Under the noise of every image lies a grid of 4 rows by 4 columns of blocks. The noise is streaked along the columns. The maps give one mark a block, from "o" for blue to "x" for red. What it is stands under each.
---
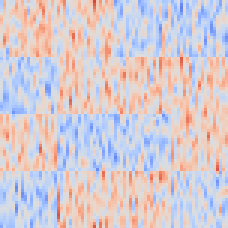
x x o o
o x x x
x o o x
o x x o
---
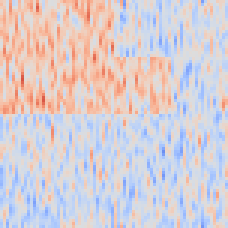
x x o o
x x x o
o o o o
o o o o
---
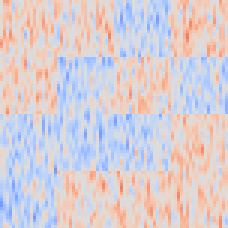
x x o x
x o x o
o o o x
o x x x
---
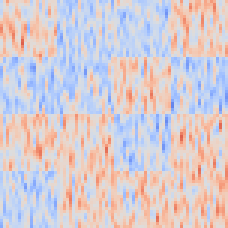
x o o x
o o x o
x x o x
o x x x
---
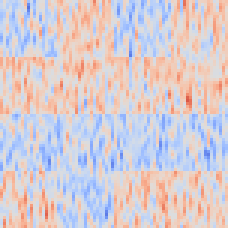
o x o x
x x x x
o o o o
x o x x
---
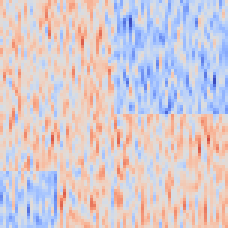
x x o o
x x o o
x x x x
o x x x
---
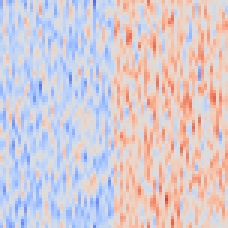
o o x x
o o x x
o o x x
o o x x
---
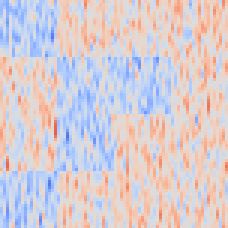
o x x x
x o o x
x o x x
o x x x
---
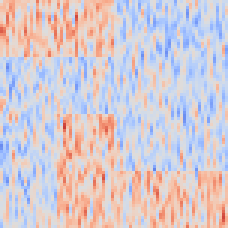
x x o o
o o o o
o x o o
o x x x
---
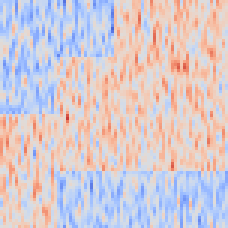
o o x x
o x x x
x x x x
x o o o
